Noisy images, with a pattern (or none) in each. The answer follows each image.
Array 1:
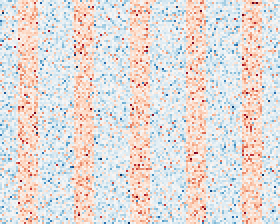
vertical stripes
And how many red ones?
5
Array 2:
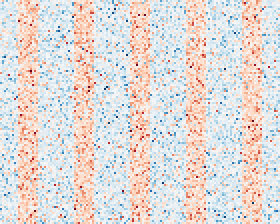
vertical stripes
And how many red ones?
5
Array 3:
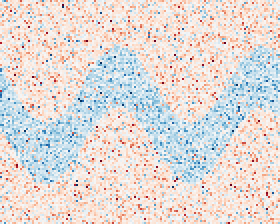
a wavy band
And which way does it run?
left to right
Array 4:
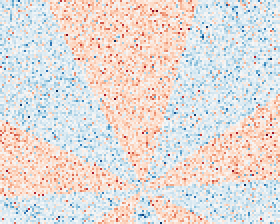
spokes from one point
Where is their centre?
bottom middle
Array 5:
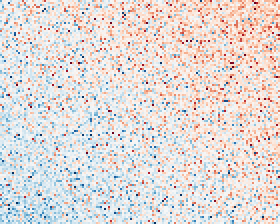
a smooth slope
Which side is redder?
top right
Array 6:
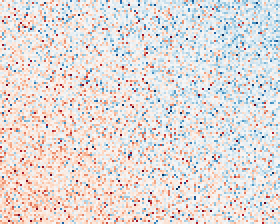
a smooth slope
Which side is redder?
bottom left
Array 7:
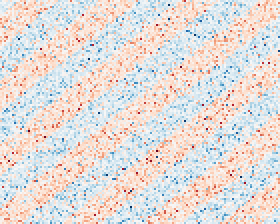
diagonal stripes
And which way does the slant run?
bottom left to top right
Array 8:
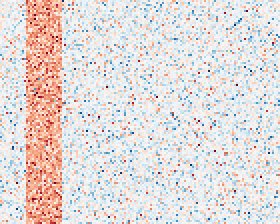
one vertical stripe
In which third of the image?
left
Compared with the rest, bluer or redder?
redder
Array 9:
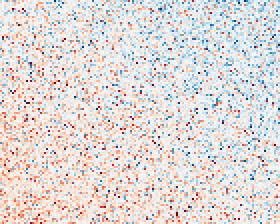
a smooth slope
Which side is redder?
bottom left
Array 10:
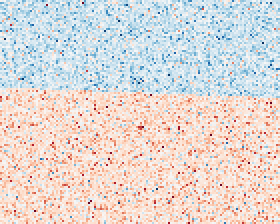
a sharp edge
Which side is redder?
bottom
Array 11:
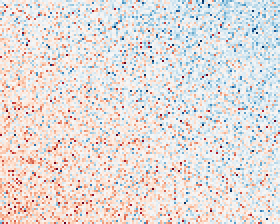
a smooth slope
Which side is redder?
bottom left
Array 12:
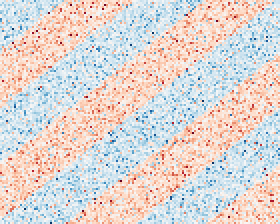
diagonal stripes
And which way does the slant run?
bottom left to top right
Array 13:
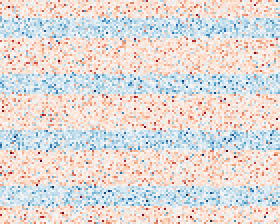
horizontal stripes
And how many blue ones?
4
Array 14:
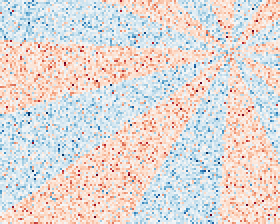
spokes from one point
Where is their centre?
top right
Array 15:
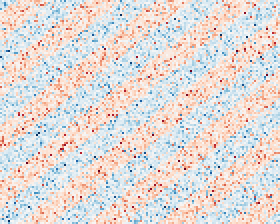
diagonal stripes
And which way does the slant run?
bottom left to top right
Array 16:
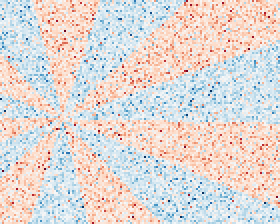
spokes from one point
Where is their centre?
middle left
